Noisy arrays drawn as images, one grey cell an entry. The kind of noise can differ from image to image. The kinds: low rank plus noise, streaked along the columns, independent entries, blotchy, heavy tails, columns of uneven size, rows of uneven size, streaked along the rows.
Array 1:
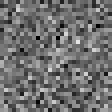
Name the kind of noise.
independent entries
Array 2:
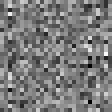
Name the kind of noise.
columns of uneven size
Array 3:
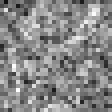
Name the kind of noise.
blotchy
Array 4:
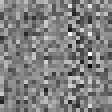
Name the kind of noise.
columns of uneven size
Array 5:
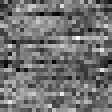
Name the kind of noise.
streaked along the rows
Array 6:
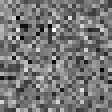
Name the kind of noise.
low rank plus noise
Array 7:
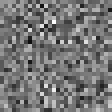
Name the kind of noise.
low rank plus noise
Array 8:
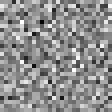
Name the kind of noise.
low rank plus noise
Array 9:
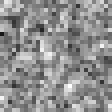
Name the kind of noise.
blotchy
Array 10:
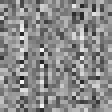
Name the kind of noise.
columns of uneven size
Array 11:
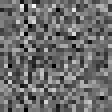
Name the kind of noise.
low rank plus noise
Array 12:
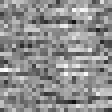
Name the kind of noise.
streaked along the rows
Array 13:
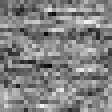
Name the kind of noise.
streaked along the rows
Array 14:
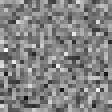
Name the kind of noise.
independent entries
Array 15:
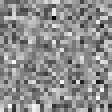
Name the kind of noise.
low rank plus noise
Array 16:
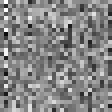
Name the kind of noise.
columns of uneven size
